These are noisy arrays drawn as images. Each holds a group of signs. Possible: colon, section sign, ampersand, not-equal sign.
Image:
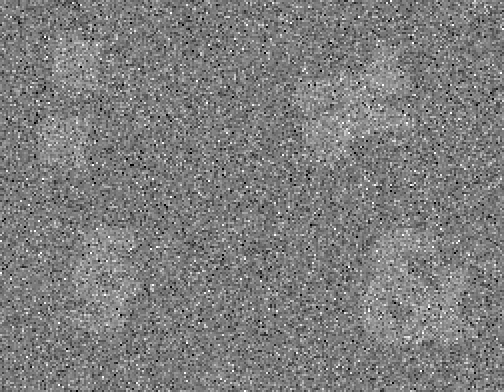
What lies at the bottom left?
section sign
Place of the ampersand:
bottom right
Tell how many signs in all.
4
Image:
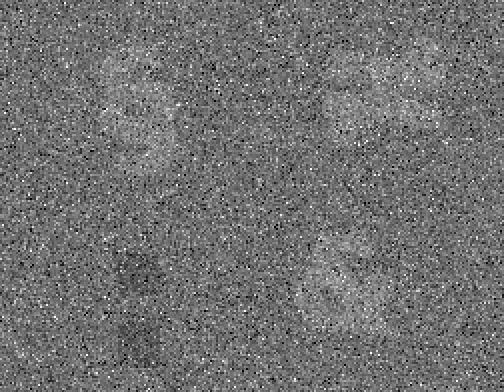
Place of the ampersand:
bottom right
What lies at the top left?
section sign
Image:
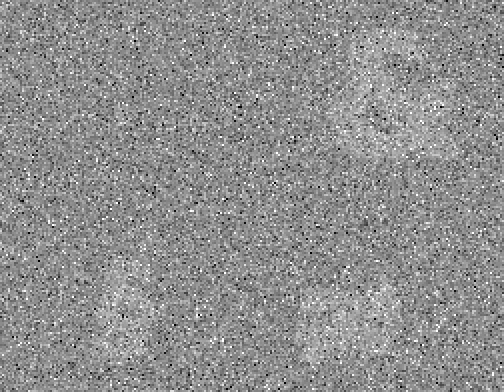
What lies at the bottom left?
section sign
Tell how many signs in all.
3
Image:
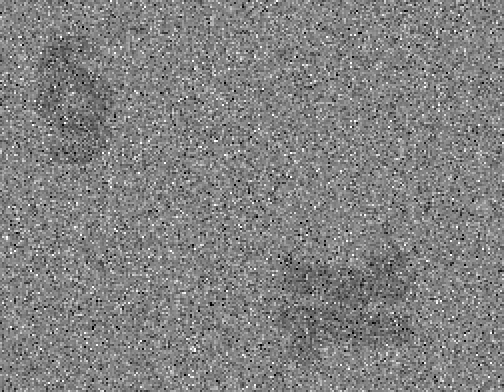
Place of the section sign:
top left
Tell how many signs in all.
2
